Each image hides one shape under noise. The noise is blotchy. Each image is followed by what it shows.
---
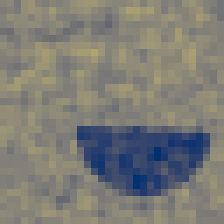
half disc
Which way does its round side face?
down
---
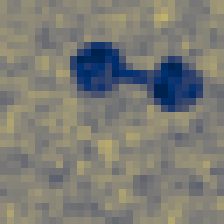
dumbbell
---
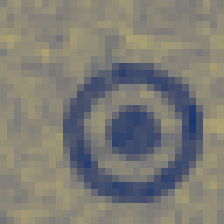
bullseye
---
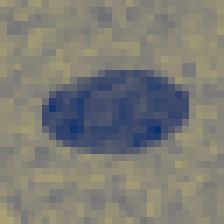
ellipse
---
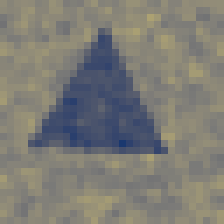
triangle
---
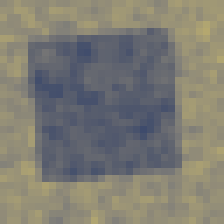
square
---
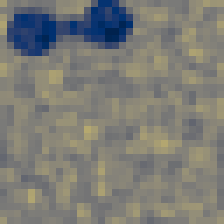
dumbbell
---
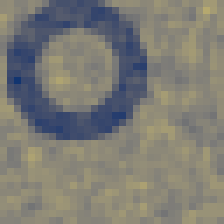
ring
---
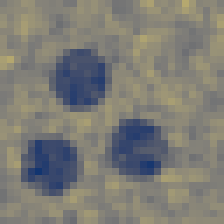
three dots
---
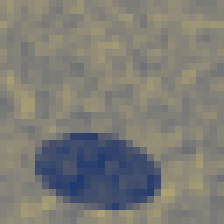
ellipse
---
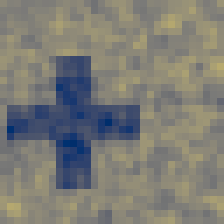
cross
